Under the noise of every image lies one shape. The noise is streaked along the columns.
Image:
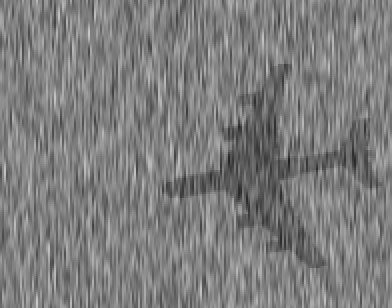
airplane
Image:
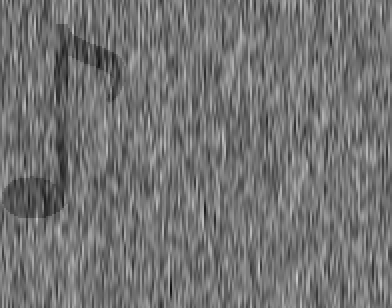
musical note
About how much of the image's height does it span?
two thirds
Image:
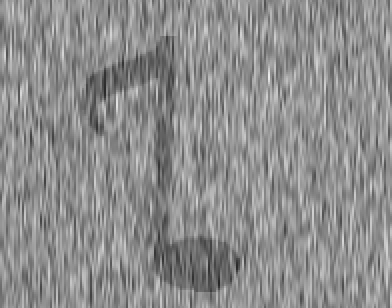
musical note
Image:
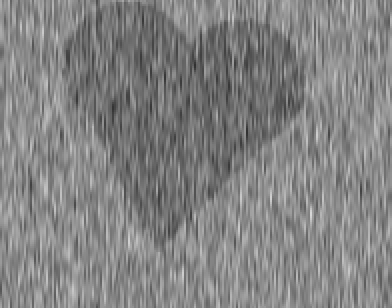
heart
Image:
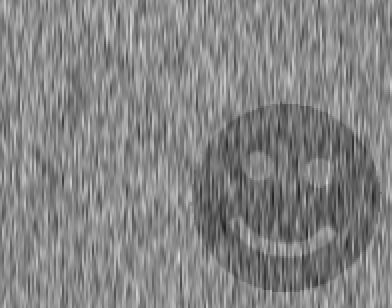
smiling face
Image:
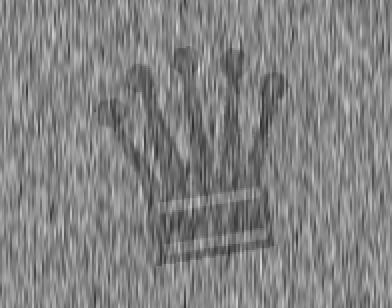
chess queen
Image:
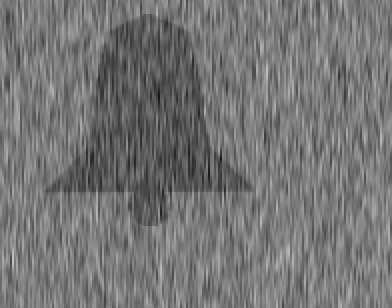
bell
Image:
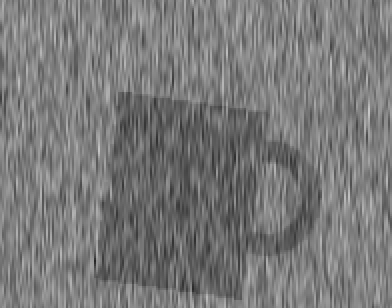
cup
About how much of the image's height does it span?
two thirds
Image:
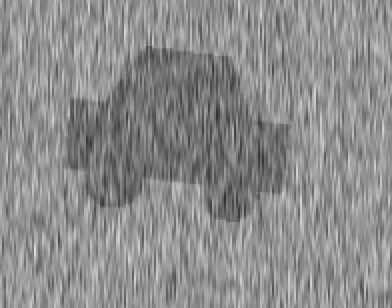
car
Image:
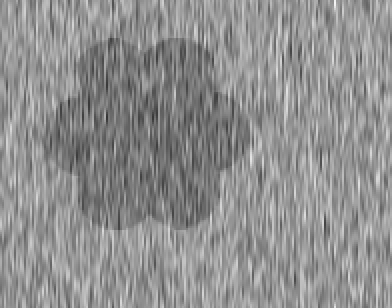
flower
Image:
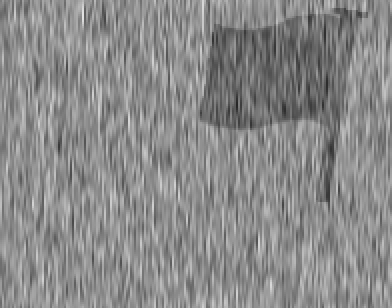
flag
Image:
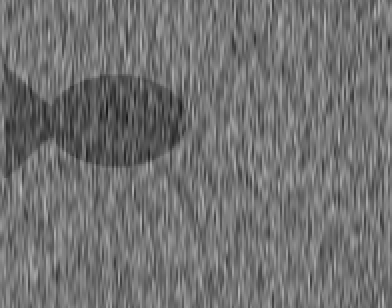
fish
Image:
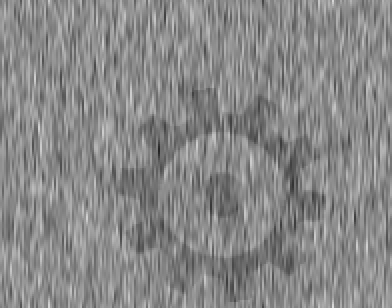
gear
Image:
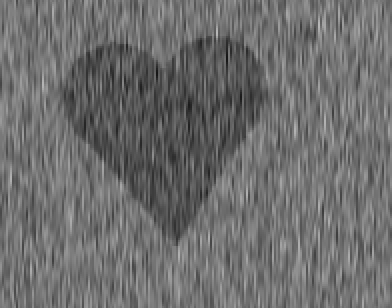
heart
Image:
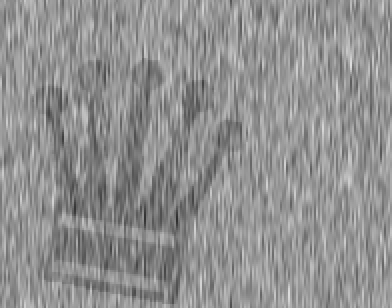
chess queen
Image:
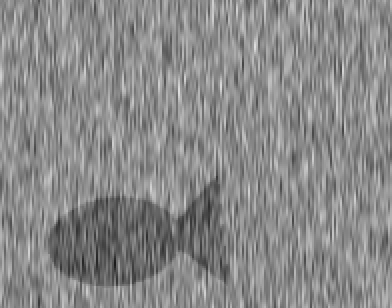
fish
